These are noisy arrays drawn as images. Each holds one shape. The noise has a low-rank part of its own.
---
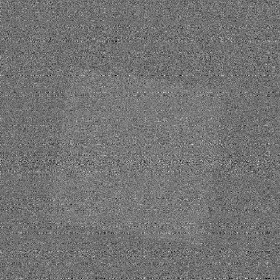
square
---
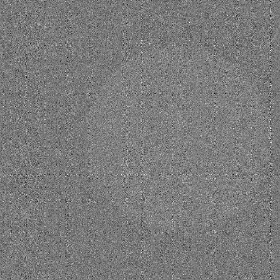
disc
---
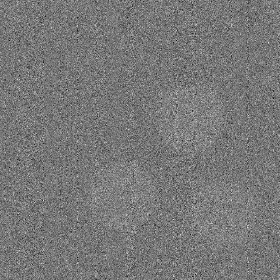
three dots
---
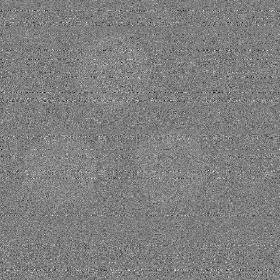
three dots
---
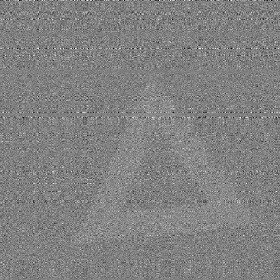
triangle frame
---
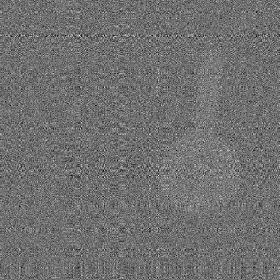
lollipop
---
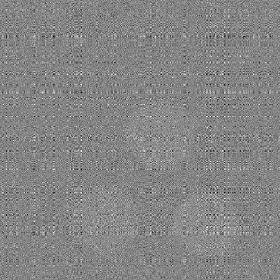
three dots
